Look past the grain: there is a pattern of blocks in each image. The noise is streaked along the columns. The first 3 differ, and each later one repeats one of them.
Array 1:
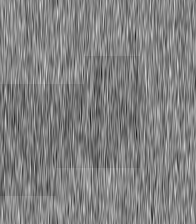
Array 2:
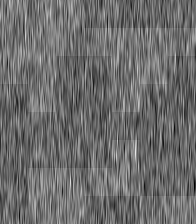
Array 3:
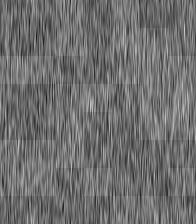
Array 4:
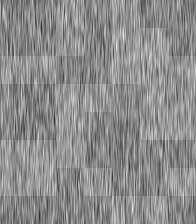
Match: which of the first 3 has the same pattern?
3
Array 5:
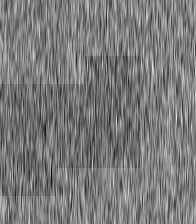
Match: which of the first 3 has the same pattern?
1
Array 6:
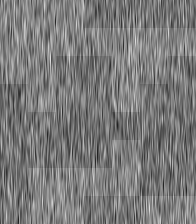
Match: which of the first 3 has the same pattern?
2
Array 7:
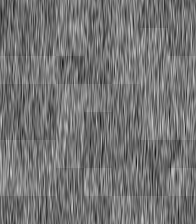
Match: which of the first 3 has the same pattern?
3
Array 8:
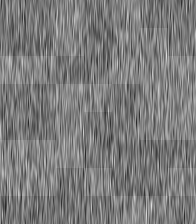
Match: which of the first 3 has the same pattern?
3
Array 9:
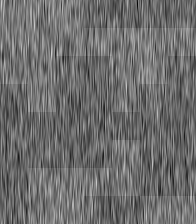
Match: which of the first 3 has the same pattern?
2
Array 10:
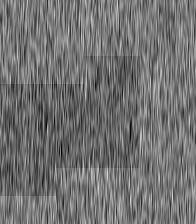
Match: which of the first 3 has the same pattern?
1
